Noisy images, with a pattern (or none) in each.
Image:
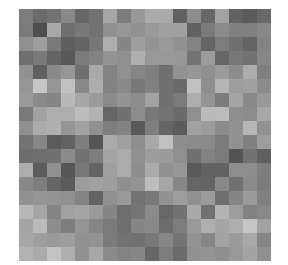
a checkerboard
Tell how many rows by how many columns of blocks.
4 by 3
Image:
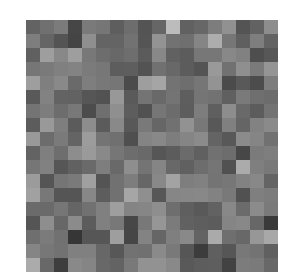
only noise
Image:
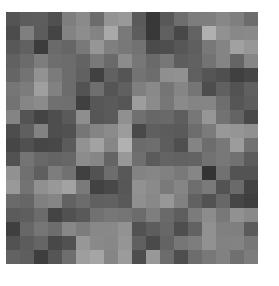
a checkerboard
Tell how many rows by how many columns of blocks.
5 by 4
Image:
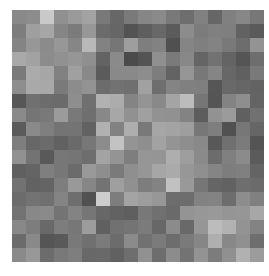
blocks along the diagonal
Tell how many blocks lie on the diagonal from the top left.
3
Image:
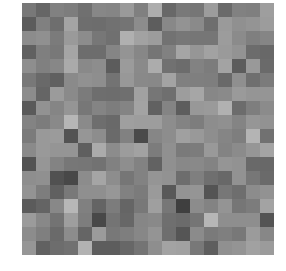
only noise
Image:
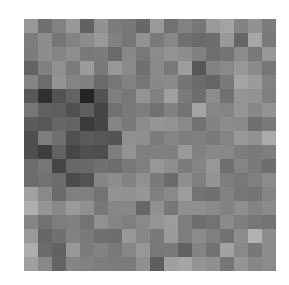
one block
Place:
middle left
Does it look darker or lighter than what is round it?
darker
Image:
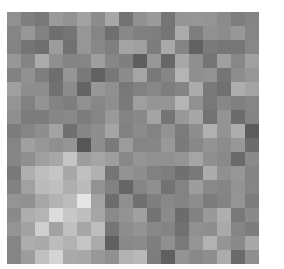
one block
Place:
bottom left
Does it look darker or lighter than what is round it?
lighter
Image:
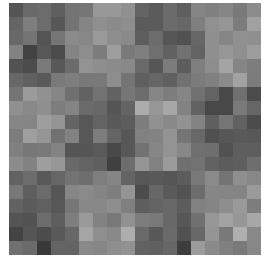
a checkerboard
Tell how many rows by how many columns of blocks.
3 by 4
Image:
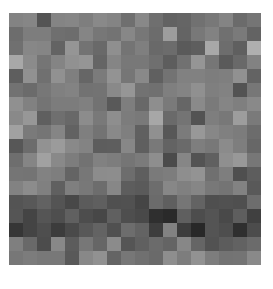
one band of rows
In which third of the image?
bottom
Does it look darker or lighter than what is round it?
darker
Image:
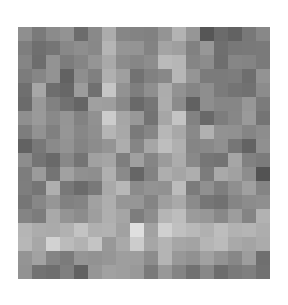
bands of rows crossing bands of columns
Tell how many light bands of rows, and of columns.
1 and 2
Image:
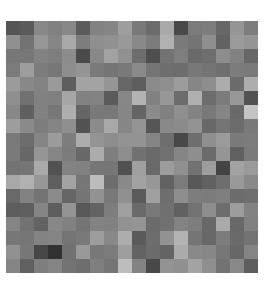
only noise
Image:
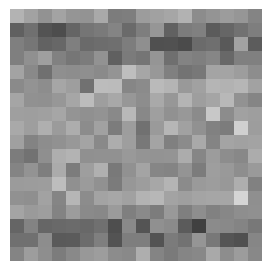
bands of rows
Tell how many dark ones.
2
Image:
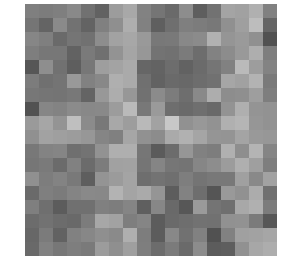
bands of rows crossing bands of columns
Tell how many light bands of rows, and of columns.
1 and 2
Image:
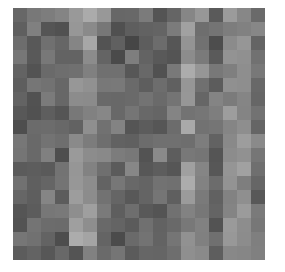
bands of columns
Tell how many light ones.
3
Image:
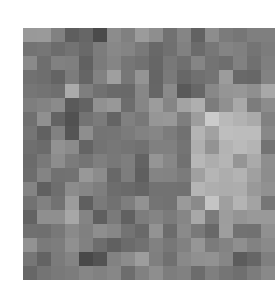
one block
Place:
middle right
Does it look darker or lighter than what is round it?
lighter
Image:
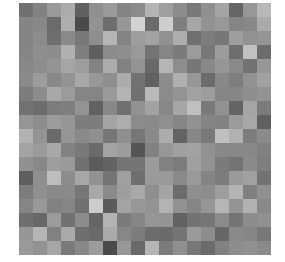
only noise
